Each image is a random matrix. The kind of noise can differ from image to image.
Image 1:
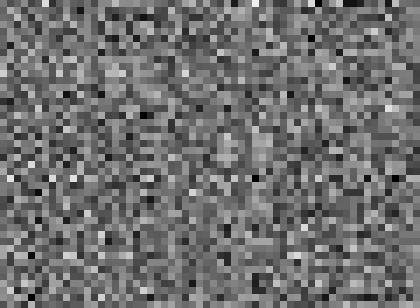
low rank plus noise
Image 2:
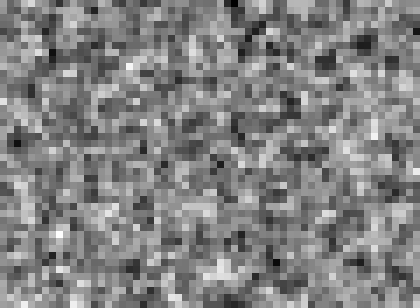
blotchy
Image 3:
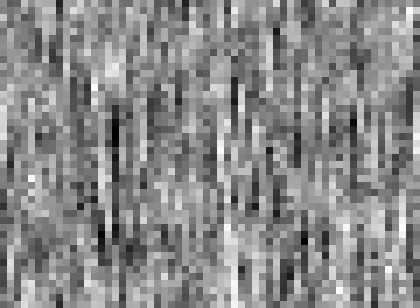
streaked along the columns
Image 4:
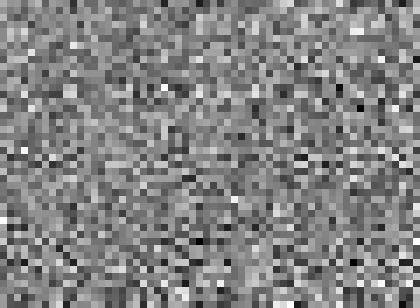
low rank plus noise
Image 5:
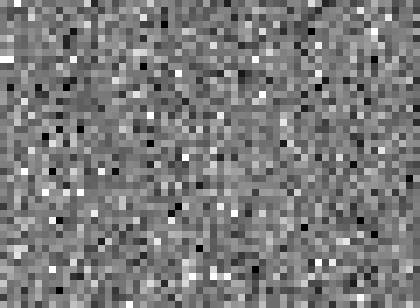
heavy tails
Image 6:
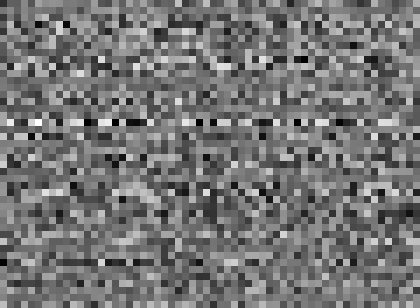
rows of uneven size
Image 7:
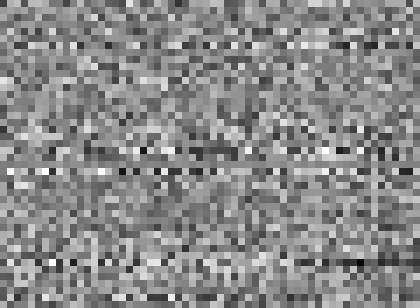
rows of uneven size
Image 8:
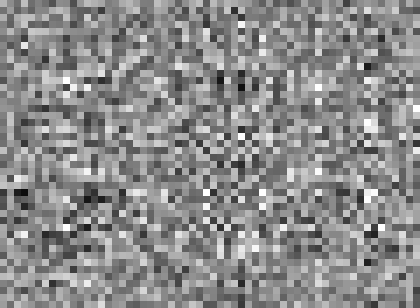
low rank plus noise
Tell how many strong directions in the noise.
three or four
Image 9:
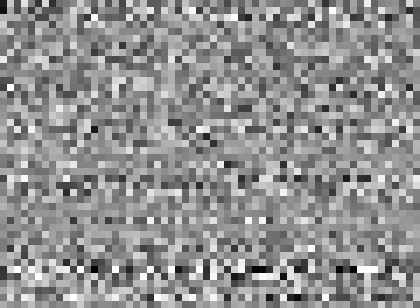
rows of uneven size
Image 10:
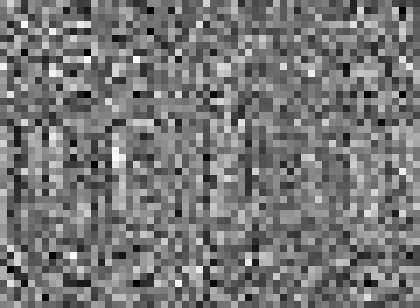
low rank plus noise
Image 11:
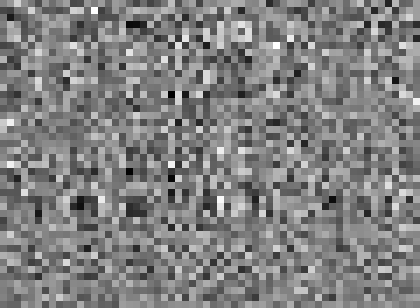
low rank plus noise
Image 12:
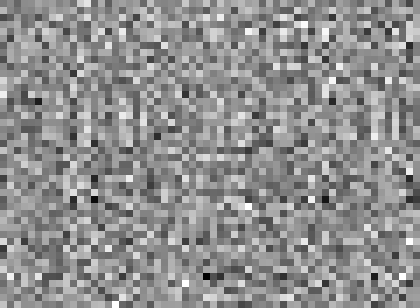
low rank plus noise
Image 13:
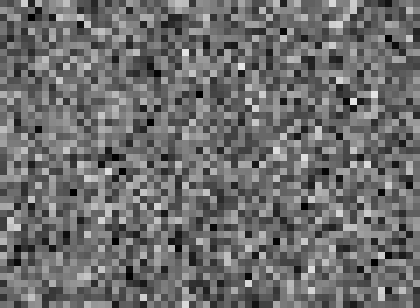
independent entries
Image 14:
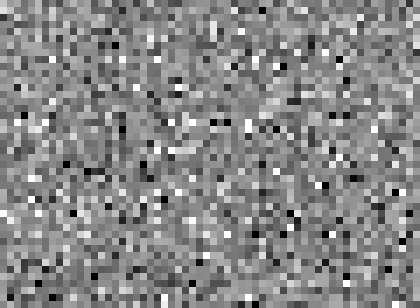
heavy tails
